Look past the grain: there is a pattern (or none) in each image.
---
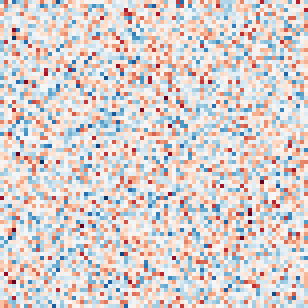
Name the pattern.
only noise
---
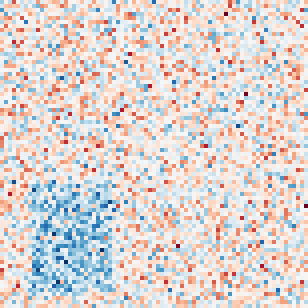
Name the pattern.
one block
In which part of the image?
bottom left
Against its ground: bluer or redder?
bluer
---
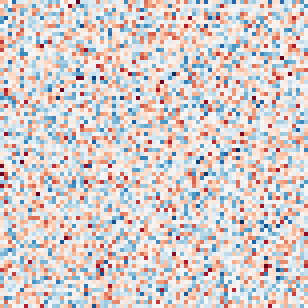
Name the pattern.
only noise
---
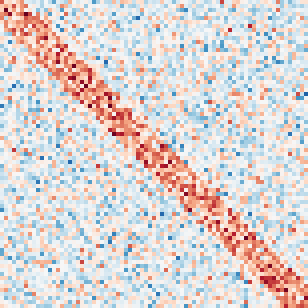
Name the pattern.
a diagonal band
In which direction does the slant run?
top left to bottom right
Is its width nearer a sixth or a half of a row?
a sixth
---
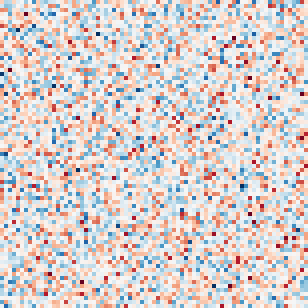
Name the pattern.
only noise
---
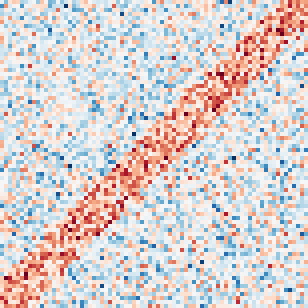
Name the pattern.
a diagonal band
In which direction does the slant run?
bottom left to top right
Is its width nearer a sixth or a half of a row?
a sixth
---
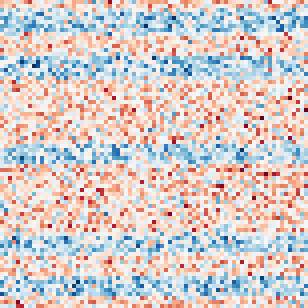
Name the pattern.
bands of rows
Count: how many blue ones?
5
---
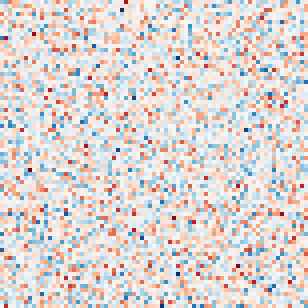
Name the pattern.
only noise
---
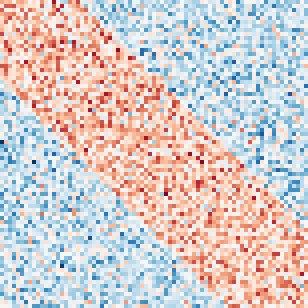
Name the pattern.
a diagonal band
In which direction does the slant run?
top left to bottom right
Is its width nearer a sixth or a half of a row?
a half
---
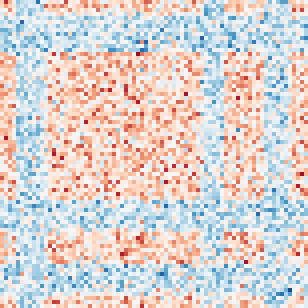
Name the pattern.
bands of rows crossing bands of columns
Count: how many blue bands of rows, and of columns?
3 and 3
